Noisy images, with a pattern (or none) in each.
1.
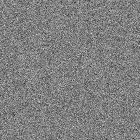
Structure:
only noise
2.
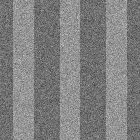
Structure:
vertical stripes
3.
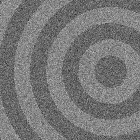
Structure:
rings round one point
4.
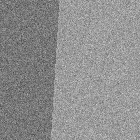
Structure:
a sharp edge
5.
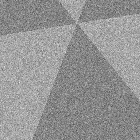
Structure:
spokes from one point
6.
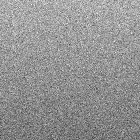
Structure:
a smooth slope
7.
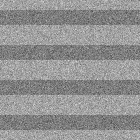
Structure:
horizontal stripes
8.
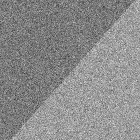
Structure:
a sharp edge
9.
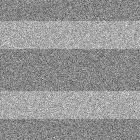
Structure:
horizontal stripes
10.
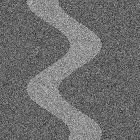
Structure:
a wavy band
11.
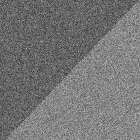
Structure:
a sharp edge
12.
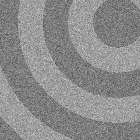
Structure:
rings round one point
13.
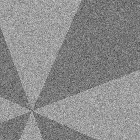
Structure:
spokes from one point
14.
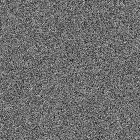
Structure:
only noise
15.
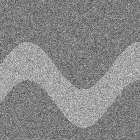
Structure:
a wavy band
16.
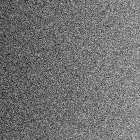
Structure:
a smooth slope
